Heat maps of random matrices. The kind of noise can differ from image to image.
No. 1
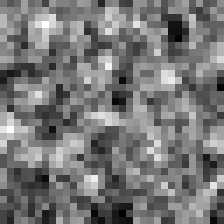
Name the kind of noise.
blotchy
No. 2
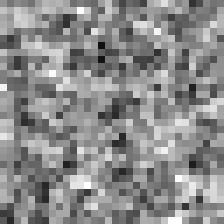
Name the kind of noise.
blotchy
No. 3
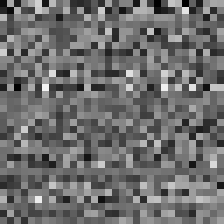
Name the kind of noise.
rows of uneven size
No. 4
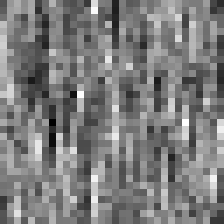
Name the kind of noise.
streaked along the columns
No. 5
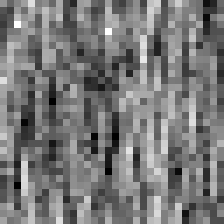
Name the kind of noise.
streaked along the columns
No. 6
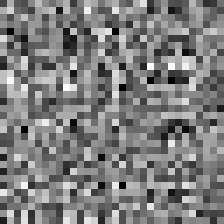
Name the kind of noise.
low rank plus noise
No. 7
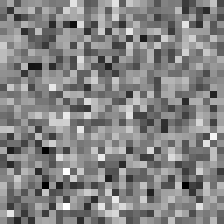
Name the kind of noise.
independent entries
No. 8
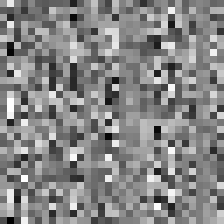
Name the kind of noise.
columns of uneven size
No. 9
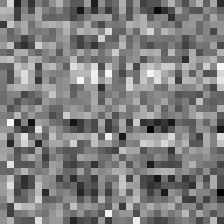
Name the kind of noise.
low rank plus noise
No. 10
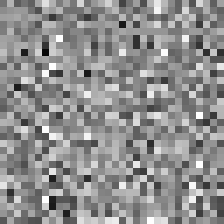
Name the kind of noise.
low rank plus noise
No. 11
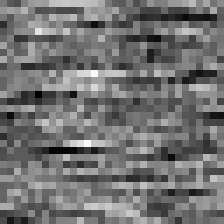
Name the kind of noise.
streaked along the rows
